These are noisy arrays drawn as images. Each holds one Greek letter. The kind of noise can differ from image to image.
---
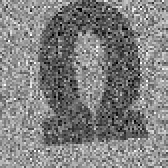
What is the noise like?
low rank plus noise
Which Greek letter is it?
omega
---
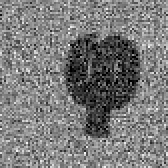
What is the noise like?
low rank plus noise
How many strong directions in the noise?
five to eight
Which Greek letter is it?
phi
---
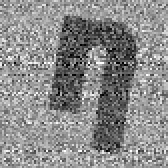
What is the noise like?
rows of uneven size
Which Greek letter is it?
eta
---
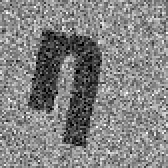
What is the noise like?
independent entries
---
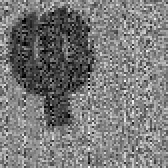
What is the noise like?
columns of uneven size
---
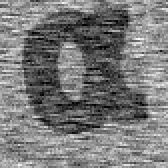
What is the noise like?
streaked along the rows
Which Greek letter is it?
alpha
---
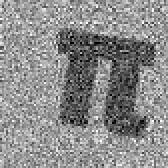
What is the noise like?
low rank plus noise
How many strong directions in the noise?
one
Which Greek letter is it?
pi
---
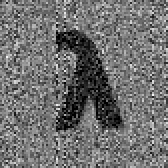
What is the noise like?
columns of uneven size
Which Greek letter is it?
lambda
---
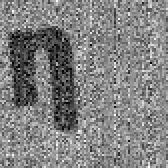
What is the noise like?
columns of uneven size
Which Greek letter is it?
eta
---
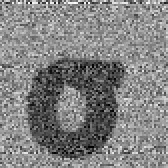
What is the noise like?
rows of uneven size
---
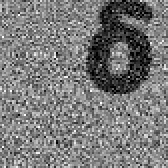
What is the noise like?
low rank plus noise
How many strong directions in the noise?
two
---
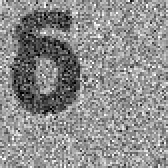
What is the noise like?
independent entries
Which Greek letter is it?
delta
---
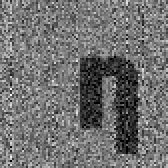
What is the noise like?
columns of uneven size
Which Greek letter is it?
eta
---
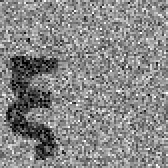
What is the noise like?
independent entries
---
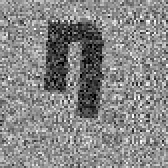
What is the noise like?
low rank plus noise
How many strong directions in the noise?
one
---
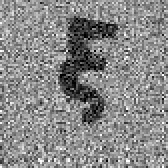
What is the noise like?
low rank plus noise
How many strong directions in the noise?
two
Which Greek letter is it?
xi
